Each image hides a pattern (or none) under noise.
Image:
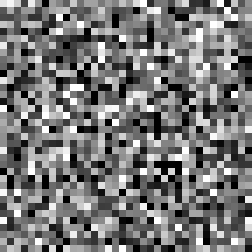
only noise
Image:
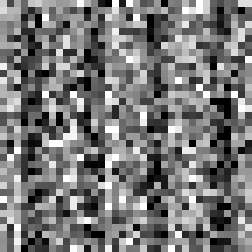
vertical stripes
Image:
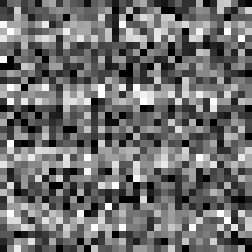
horizontal stripes
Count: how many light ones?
4
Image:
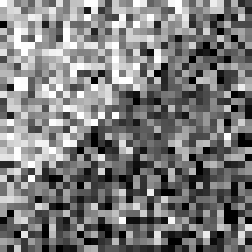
a sharp edge
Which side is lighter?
top left
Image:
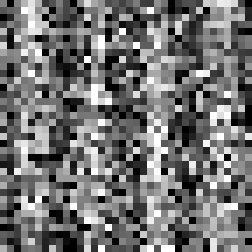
vertical stripes
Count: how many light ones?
4
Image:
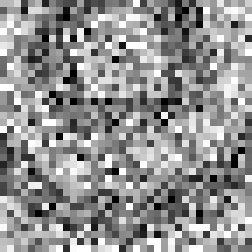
rings round one point
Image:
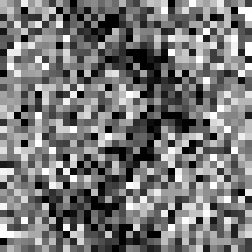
a wavy band
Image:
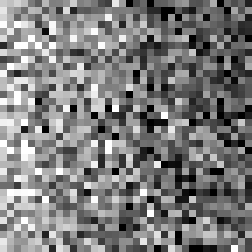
a smooth slope
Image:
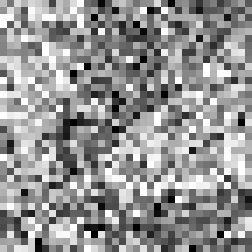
spokes from one point
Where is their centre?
bottom left
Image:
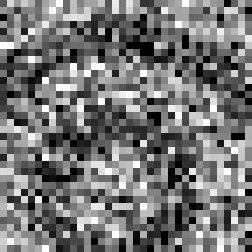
rings round one point
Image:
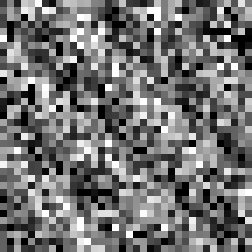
diagonal stripes
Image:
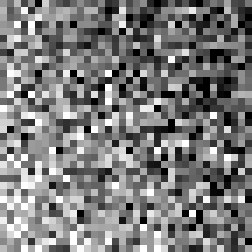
a smooth slope
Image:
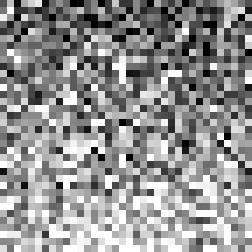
a smooth slope
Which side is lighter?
bottom
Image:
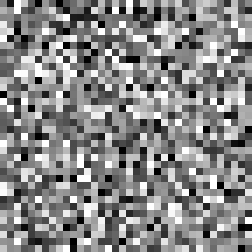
only noise
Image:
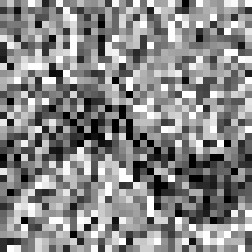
a wavy band
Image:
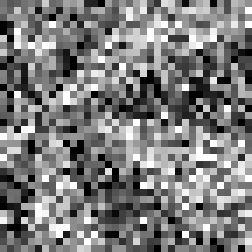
spokes from one point
